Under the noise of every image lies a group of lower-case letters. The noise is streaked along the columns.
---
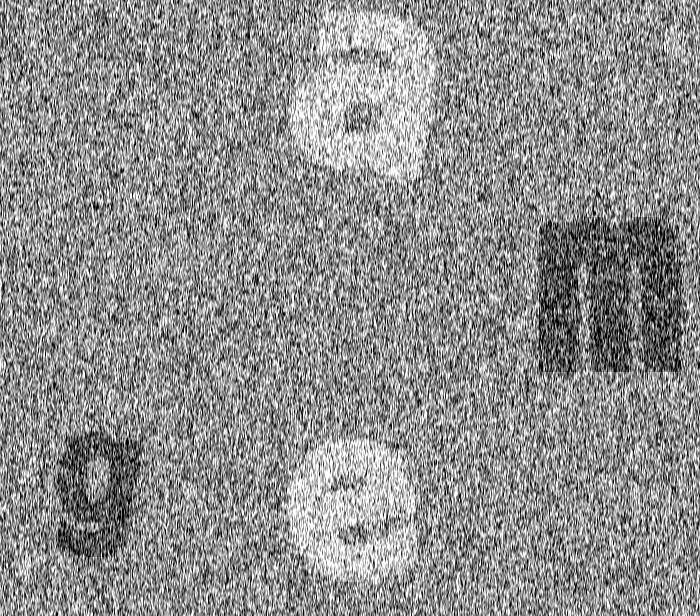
top middle: light a; middle right: dark m; bottom left: dark g; bottom middle: light e
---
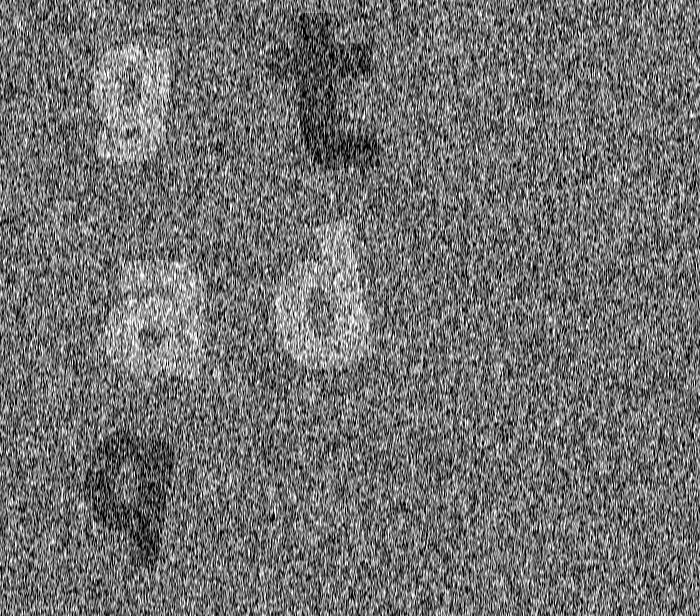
top left: light g; top middle: dark t; middle left: light a; centre: light d; bottom left: dark q
